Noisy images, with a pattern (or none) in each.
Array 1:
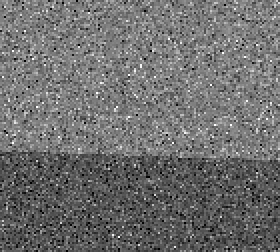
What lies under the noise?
a sharp edge
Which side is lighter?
top
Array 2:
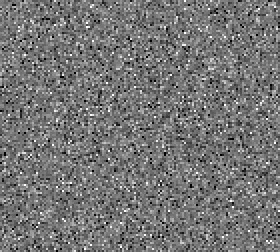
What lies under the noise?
only noise
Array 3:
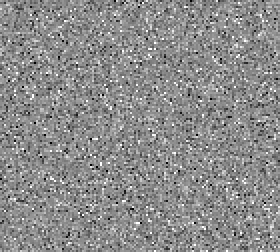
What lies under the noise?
only noise
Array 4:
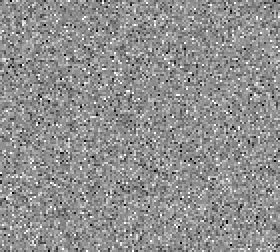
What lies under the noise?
only noise
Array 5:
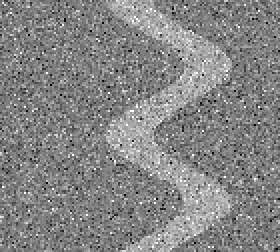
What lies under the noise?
a wavy band
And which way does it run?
top to bottom
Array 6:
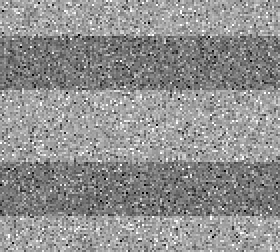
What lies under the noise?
horizontal stripes
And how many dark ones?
2
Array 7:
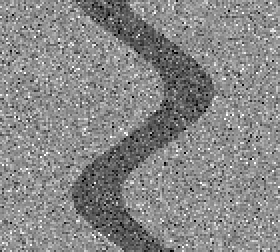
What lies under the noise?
a wavy band
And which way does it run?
top to bottom
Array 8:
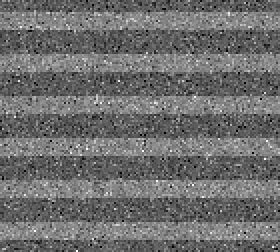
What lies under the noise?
horizontal stripes
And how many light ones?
6
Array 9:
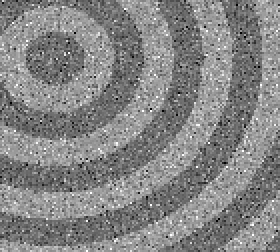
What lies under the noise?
rings round one point
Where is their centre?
top left
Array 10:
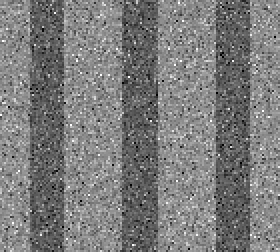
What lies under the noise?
vertical stripes
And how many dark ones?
3
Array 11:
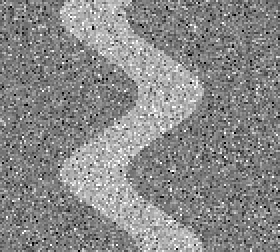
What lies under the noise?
a wavy band
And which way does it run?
top to bottom
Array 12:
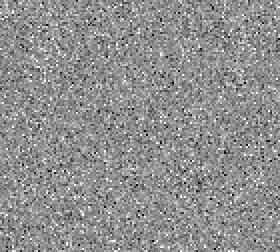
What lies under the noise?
only noise
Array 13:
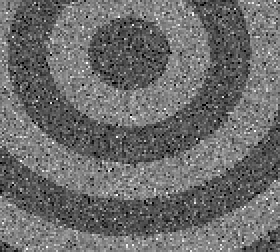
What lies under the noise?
rings round one point
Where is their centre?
top middle
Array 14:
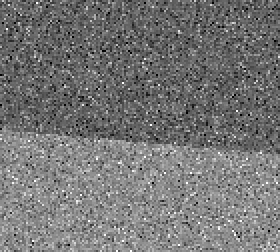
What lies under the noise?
a sharp edge
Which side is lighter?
bottom
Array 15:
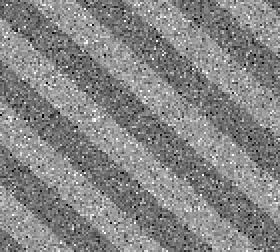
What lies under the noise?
diagonal stripes
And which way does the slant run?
top left to bottom right
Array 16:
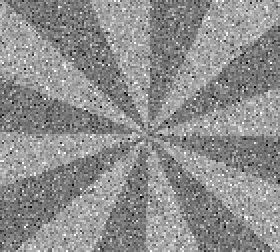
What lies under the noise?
spokes from one point
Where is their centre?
centre
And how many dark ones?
8
